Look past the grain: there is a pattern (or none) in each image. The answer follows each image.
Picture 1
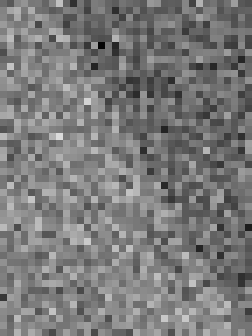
a sharp edge
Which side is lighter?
bottom left
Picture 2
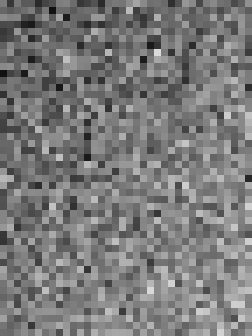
a smooth slope
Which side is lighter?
bottom right
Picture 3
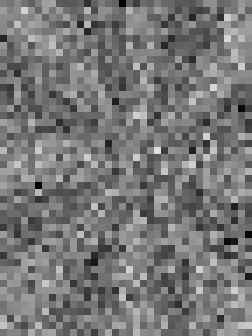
spokes from one point
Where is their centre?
centre
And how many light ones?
8
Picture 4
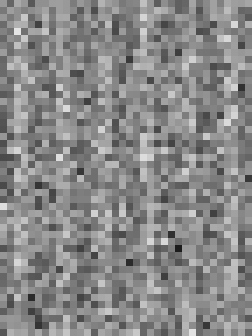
vertical stripes
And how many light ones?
6
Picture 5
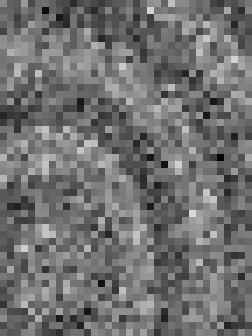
rings round one point
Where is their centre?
bottom left
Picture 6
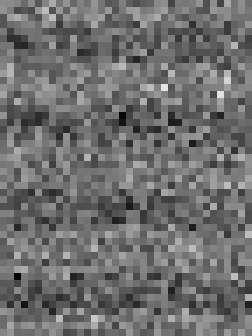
horizontal stripes
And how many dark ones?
4
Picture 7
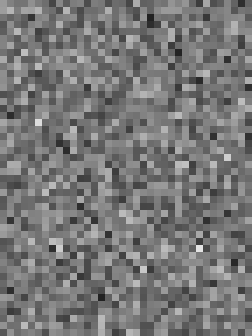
only noise
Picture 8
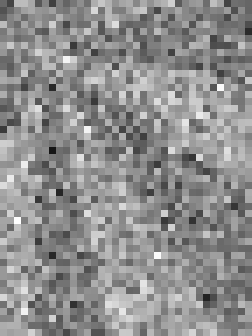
spokes from one point
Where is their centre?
top left
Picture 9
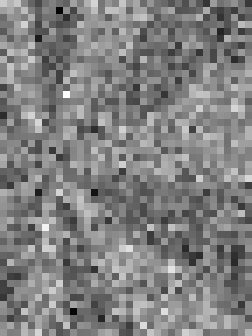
spokes from one point
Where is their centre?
middle left
